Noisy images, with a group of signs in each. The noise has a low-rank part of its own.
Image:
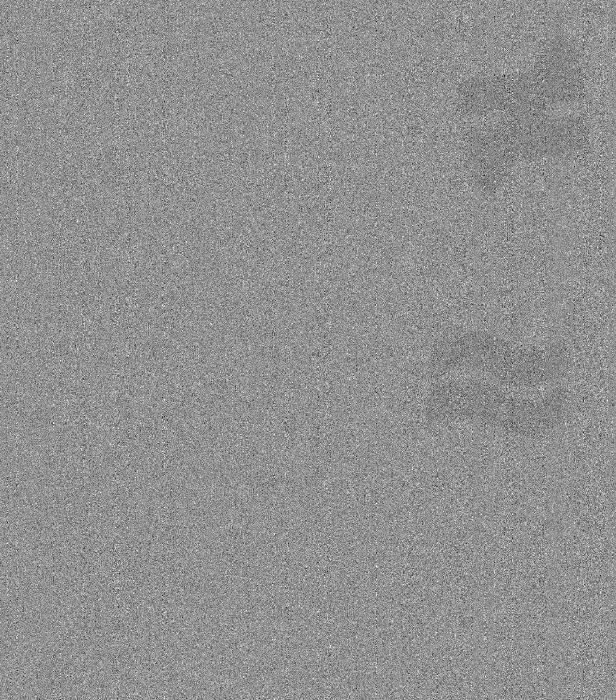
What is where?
top right: not-equal sign; middle right: approximately sign
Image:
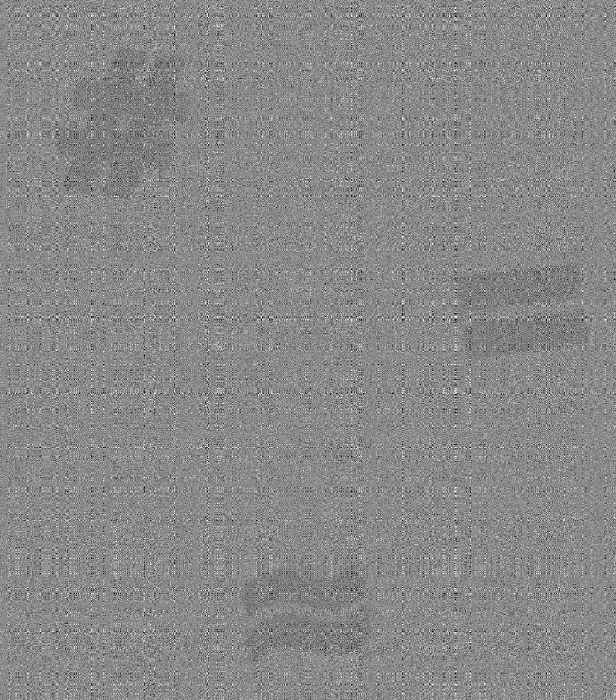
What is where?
top left: hash sign; middle right: equals sign; bottom middle: approximately sign
